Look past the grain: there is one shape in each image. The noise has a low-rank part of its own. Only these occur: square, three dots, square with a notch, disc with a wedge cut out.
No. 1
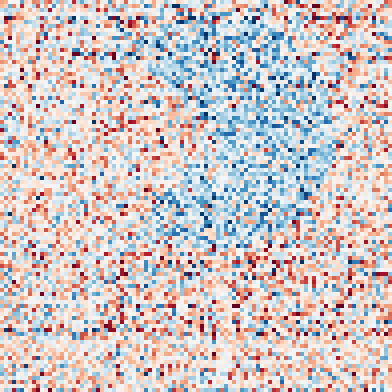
blue disc with a wedge cut out
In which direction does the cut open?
left
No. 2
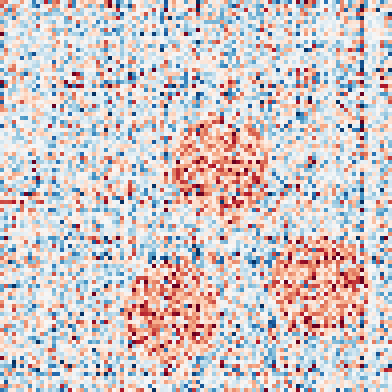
red three dots
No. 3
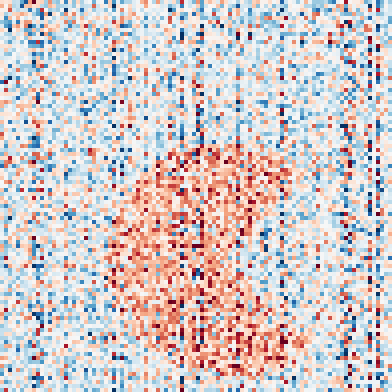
red disc with a wedge cut out
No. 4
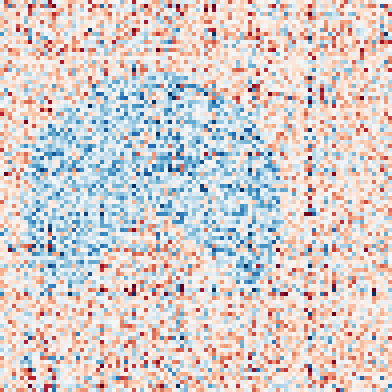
blue disc with a wedge cut out
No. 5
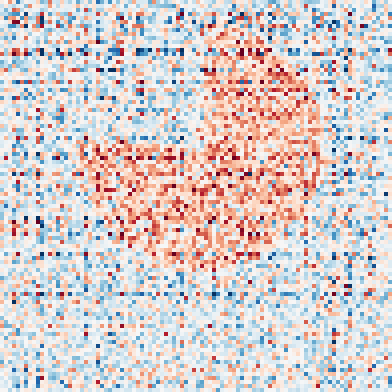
red disc with a wedge cut out
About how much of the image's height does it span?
two thirds
